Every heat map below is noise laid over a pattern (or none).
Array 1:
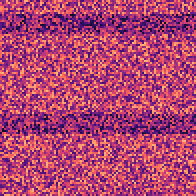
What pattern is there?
bands of rows
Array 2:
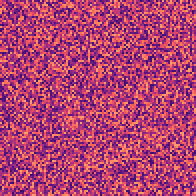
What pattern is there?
only noise
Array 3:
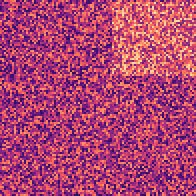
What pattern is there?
one block
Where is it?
top right
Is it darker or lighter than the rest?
lighter
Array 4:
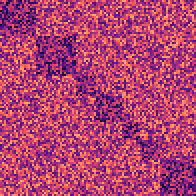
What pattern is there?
blocks along the diagonal
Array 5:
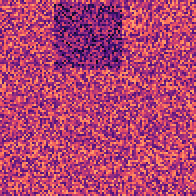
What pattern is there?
one block
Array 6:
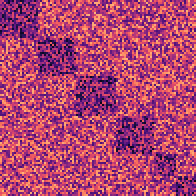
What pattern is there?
blocks along the diagonal
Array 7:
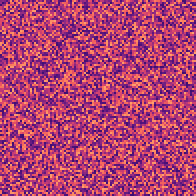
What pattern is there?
only noise
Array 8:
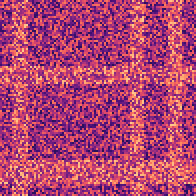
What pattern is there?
bands of rows crossing bands of columns
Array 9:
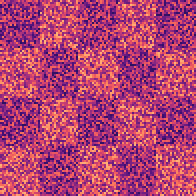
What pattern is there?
a checkerboard
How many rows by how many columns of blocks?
4 by 5
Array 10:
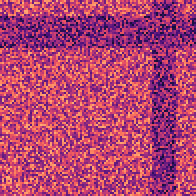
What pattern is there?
bands of rows crossing bands of columns
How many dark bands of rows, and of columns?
1 and 1
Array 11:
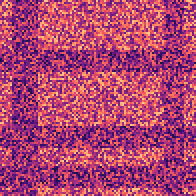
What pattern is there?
bands of rows crossing bands of columns
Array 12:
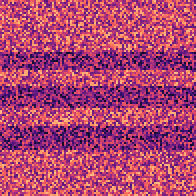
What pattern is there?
bands of rows
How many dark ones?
3
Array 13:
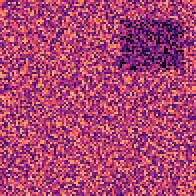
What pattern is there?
one block
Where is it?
top right
